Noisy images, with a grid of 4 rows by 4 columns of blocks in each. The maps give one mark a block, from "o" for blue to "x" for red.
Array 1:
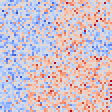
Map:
o o x x
o o x o
o x x x
o x x x
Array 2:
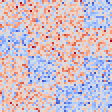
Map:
x x x o
o x x x
x o x o
x x o o
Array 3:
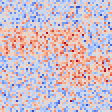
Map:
o o o o
x x x o
o o x x
o o o o
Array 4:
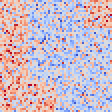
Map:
x o o x
x o o o
x o o o
x x o o
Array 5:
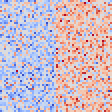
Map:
o o x x
o o x x
o o x x
o o x x
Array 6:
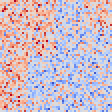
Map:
x x o x
x x o o
x o o o
x o o o
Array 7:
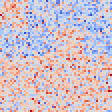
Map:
x o o o
o o x o
x x x x
x x x x
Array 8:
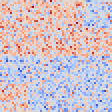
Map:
x x x o
x x x x
o o o o
x o o o
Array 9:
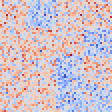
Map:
x o x x
x x x o
x x o x
x x o o
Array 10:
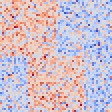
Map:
x x o o
x x o o
o x x o
o x x o
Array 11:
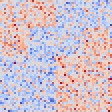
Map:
x x o o
x o o x
o o x x
o o x x
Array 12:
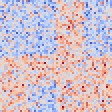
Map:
o o x o
o o x o
x x x x
x o x x
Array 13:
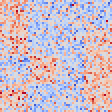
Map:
x o o o
x o o x
o x o x
x o o x
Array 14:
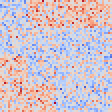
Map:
o x x x
o o o o
x o o o
x x o o
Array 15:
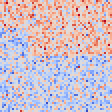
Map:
x x x x
o x x x
o o o o
o o o o
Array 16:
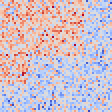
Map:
x x x o
x x x o
x o o o
o o o o
